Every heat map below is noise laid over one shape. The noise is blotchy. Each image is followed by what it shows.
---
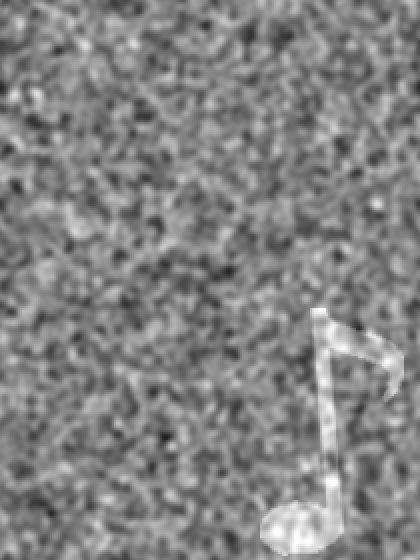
musical note
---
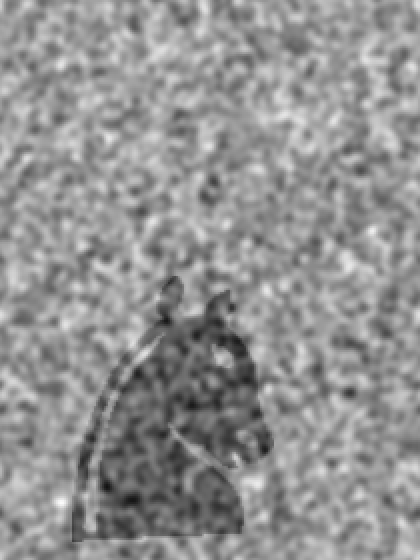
chess knight
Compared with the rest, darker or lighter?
darker
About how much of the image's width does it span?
half
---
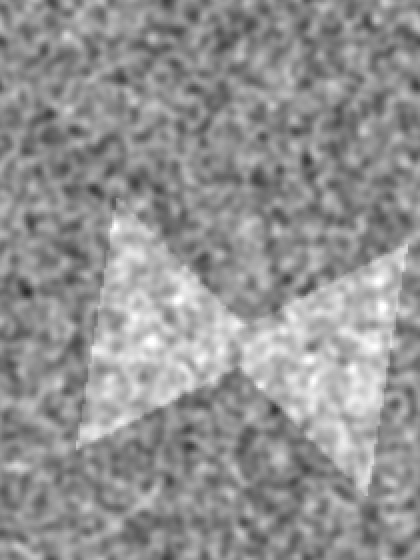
bow tie
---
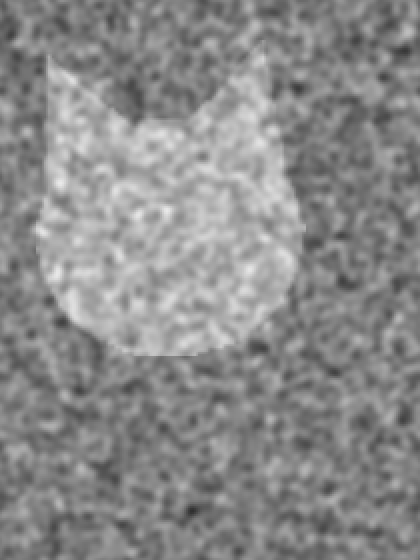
cat's head
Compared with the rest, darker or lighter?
lighter
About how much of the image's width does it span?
two thirds
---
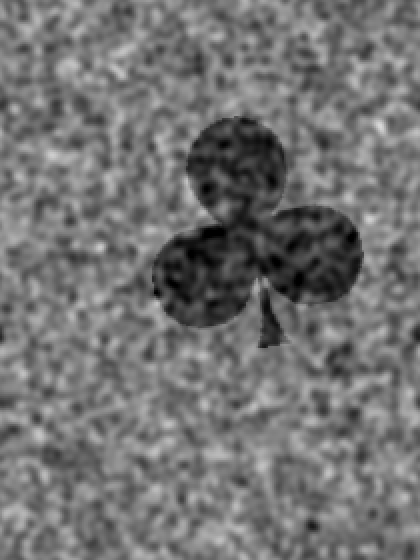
club
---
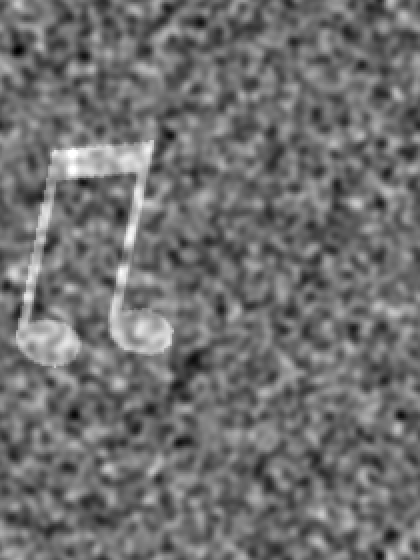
pair of musical notes
